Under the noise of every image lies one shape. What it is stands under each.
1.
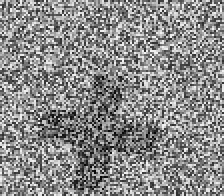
cross
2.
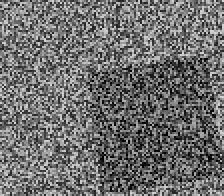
square
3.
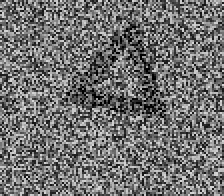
triangle frame
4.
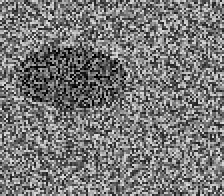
ellipse
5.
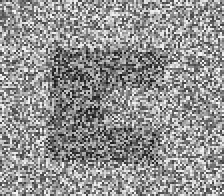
square with a notch
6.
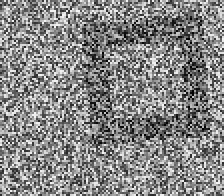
square frame
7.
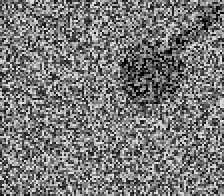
lollipop
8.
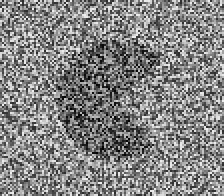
disc with a wedge cut out
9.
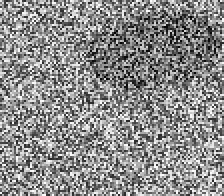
ellipse
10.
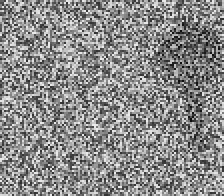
lollipop
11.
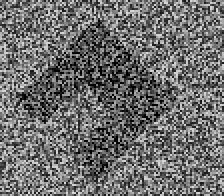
square with a notch
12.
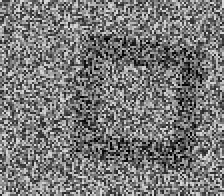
square frame
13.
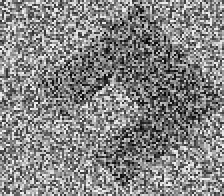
square with a notch
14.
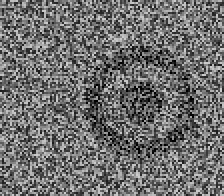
bullseye
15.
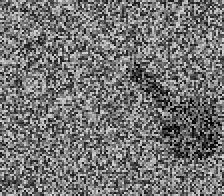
lollipop
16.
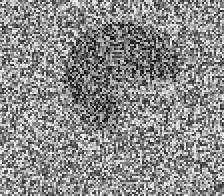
disc with a wedge cut out
